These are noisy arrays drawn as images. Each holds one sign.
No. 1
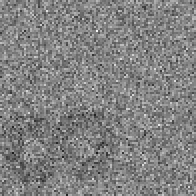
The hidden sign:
infinity sign
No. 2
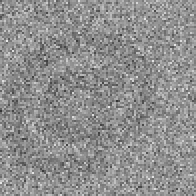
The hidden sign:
at sign
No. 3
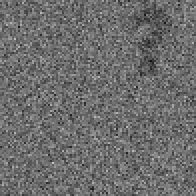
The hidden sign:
question mark
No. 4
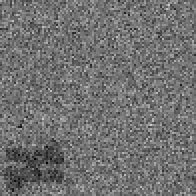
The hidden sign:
not-equal sign
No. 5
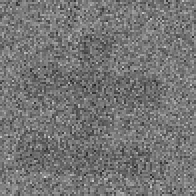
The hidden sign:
plus-minus sign
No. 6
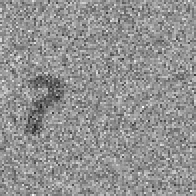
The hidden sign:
question mark
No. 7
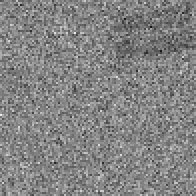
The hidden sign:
equals sign
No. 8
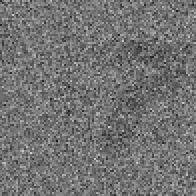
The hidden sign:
question mark
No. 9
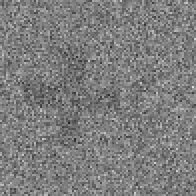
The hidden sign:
plus sign
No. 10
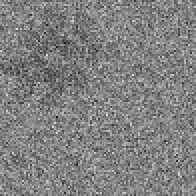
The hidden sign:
hash sign
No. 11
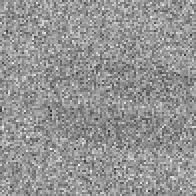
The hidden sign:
equals sign
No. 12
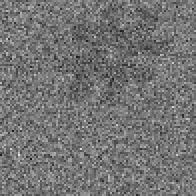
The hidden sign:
hash sign
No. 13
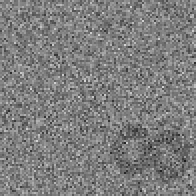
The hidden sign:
infinity sign
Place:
bottom right
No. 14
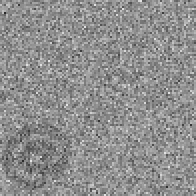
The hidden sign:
at sign
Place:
bottom left
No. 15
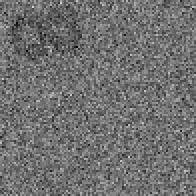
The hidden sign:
infinity sign
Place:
top left
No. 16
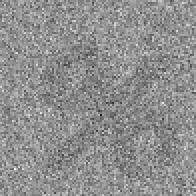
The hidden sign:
percent sign
